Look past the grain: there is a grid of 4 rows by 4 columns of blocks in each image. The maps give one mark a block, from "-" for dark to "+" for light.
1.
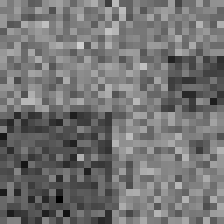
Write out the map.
++++
+++-
--++
--++
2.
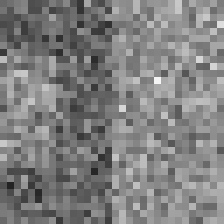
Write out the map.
--++
+-++
+-++
--++
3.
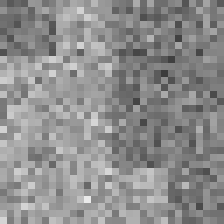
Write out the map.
-+--
++--
++--
+++-
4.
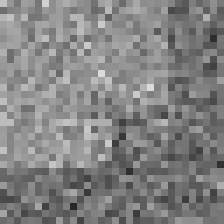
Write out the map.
+++-
+++-
++--
----
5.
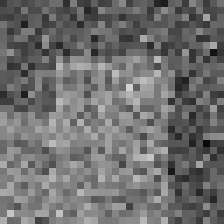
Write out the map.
----
-++-
+++-
+++-
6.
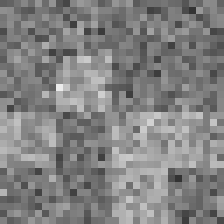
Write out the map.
----
-+--
+-++
--+-
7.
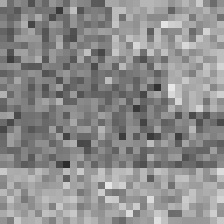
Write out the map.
--++
---+
----
++++
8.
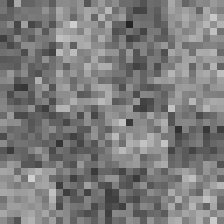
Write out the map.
-+-+
-+-+
--+-
+--+
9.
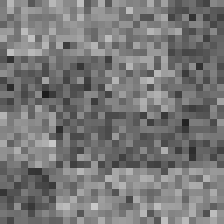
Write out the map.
+++-
--+-
+---
-+++
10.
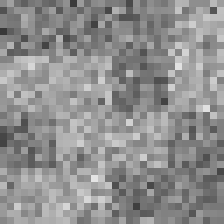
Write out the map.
---+
++-+
-++-
++--
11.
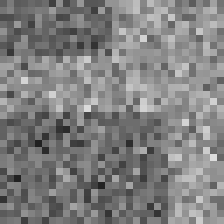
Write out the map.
--++
++++
---+
---+
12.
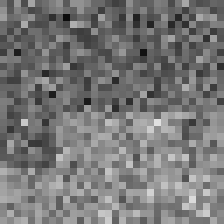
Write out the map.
----
----
-+++
++++
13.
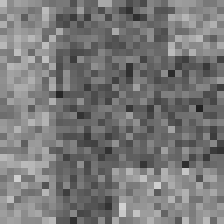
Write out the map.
+--+
+---
+---
+-++
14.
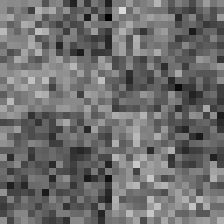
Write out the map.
+-+-
++--
--+-
--++
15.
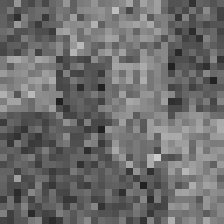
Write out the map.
-++-
+-+-
--++
---+
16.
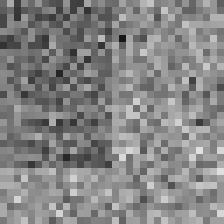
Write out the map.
--++
--++
--++
++++
